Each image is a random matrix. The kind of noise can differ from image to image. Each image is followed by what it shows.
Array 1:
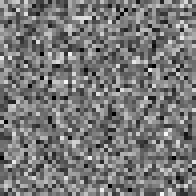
independent entries
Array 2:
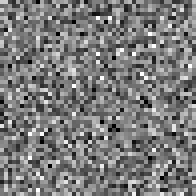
independent entries
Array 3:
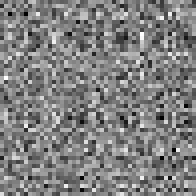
low rank plus noise
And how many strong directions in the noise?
one
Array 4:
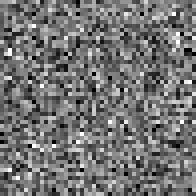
low rank plus noise
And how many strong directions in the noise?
five to eight
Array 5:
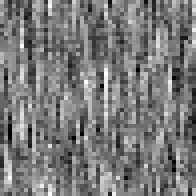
streaked along the columns
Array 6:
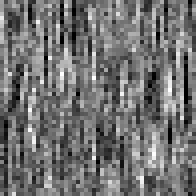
streaked along the columns
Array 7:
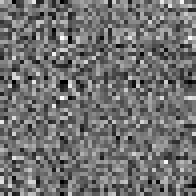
low rank plus noise
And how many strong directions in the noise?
two
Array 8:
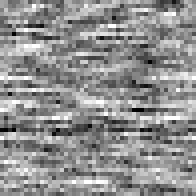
streaked along the rows
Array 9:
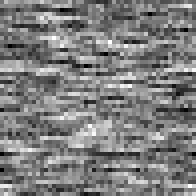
streaked along the rows
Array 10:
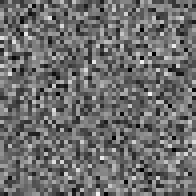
independent entries
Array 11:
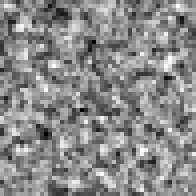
blotchy
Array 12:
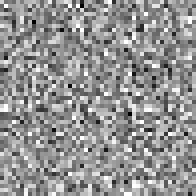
low rank plus noise
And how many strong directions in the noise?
three or four
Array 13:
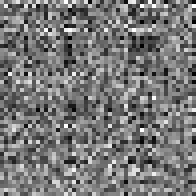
low rank plus noise
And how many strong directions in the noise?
two
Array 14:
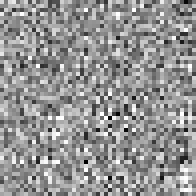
low rank plus noise
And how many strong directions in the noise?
two
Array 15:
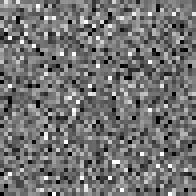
heavy tails
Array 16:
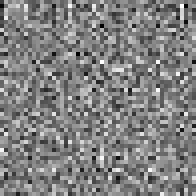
low rank plus noise
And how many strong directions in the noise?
three or four
